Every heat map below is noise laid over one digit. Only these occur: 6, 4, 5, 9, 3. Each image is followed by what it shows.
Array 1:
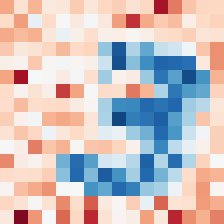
3
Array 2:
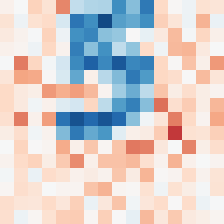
5
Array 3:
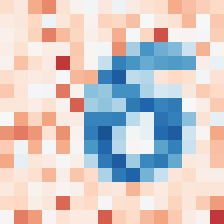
6
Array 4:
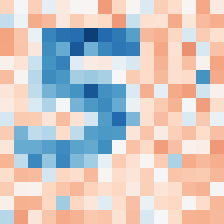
5
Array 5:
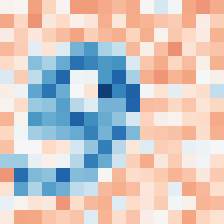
9
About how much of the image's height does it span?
two thirds
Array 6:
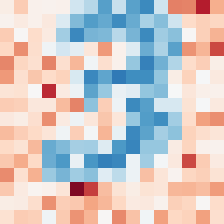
3
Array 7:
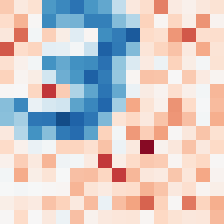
3
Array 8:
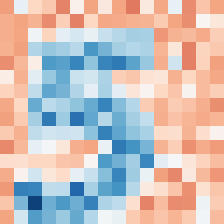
5
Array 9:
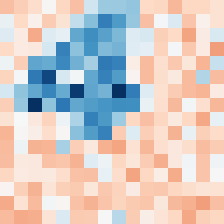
4
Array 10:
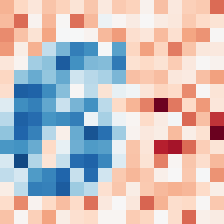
6
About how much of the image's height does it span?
two thirds
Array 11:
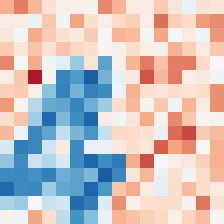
4
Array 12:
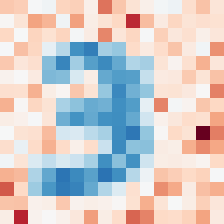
3
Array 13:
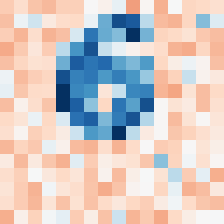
6
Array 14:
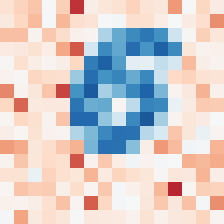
6
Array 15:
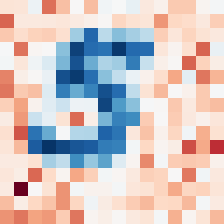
5
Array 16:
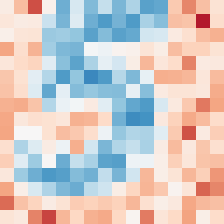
5
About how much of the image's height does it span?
nearly all
